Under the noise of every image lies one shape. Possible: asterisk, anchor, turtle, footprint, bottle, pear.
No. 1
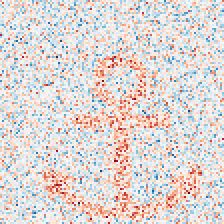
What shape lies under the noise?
anchor
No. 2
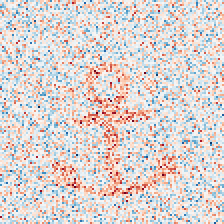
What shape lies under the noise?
anchor
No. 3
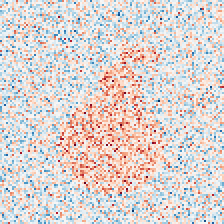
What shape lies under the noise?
pear
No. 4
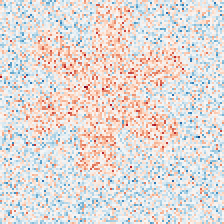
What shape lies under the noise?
asterisk
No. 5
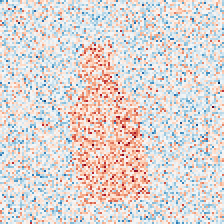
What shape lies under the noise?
bottle
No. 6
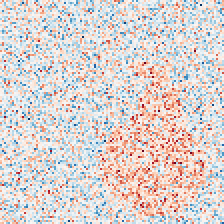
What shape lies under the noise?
pear
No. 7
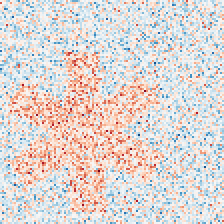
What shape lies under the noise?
asterisk
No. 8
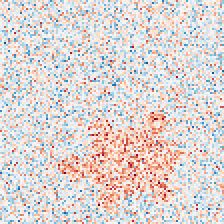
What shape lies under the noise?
turtle
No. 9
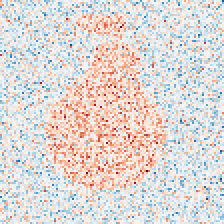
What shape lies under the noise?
pear
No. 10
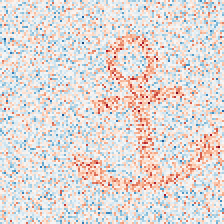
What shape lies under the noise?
anchor
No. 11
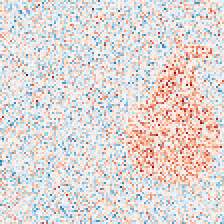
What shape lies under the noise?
pear
